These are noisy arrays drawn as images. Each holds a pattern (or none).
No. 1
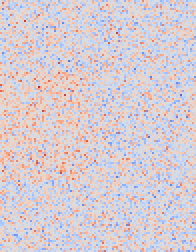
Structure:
one block
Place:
middle left
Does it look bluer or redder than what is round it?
redder
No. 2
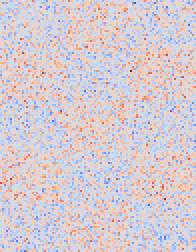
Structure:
a checkerboard
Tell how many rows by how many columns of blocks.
5 by 3
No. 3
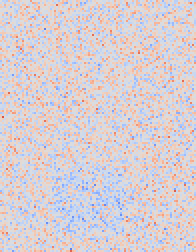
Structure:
one block
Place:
bottom middle
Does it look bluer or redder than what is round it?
bluer
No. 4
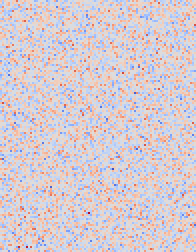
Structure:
only noise
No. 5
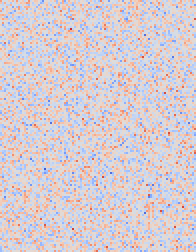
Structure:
only noise
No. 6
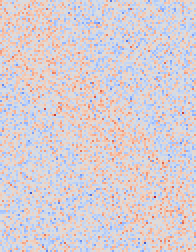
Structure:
a diagonal band
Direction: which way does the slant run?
top left to bottom right
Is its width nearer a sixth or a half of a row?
a half
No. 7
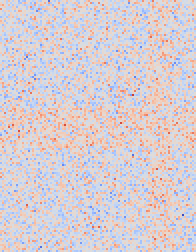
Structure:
bands of rows crossing bands of columns
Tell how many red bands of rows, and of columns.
1 and 1
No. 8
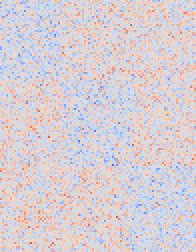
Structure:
blocks along the diagonal
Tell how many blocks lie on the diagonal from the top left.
3
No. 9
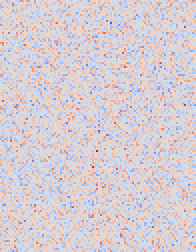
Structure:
only noise
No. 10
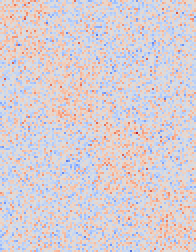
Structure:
blocks along the diagonal
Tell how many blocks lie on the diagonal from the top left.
4
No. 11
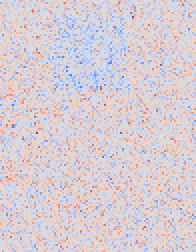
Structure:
one block
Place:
top middle
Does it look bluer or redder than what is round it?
bluer
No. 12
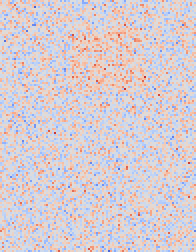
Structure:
one block
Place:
top middle
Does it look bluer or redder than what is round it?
redder
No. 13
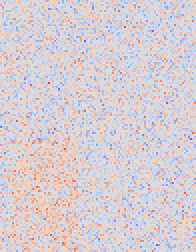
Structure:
one block
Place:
bottom left
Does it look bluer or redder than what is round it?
redder
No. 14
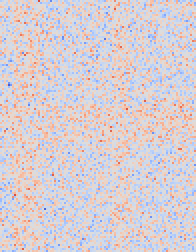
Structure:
bands of rows crossing bands of columns
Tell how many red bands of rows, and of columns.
1 and 2
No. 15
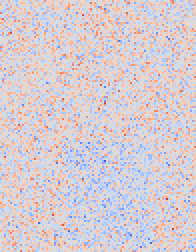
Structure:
one block
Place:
bottom middle
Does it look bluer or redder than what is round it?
bluer
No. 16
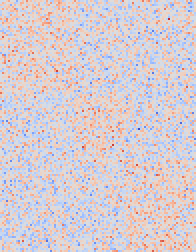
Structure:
blocks along the diagonal
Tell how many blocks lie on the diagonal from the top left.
3
